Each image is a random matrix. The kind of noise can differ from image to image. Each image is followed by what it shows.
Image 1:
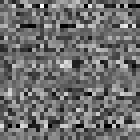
rows of uneven size
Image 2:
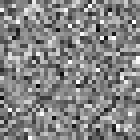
independent entries
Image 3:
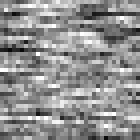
streaked along the rows
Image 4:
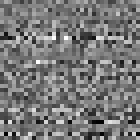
rows of uneven size
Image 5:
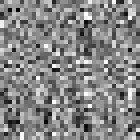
low rank plus noise
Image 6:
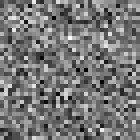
independent entries
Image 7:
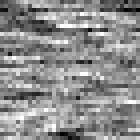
streaked along the rows
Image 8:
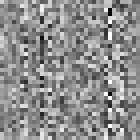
columns of uneven size
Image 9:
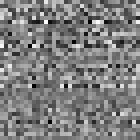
rows of uneven size
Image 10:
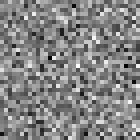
independent entries
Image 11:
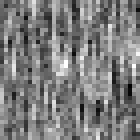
streaked along the columns
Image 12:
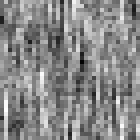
streaked along the columns
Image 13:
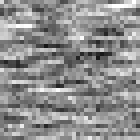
streaked along the rows
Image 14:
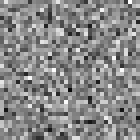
independent entries
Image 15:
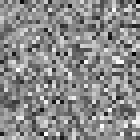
independent entries
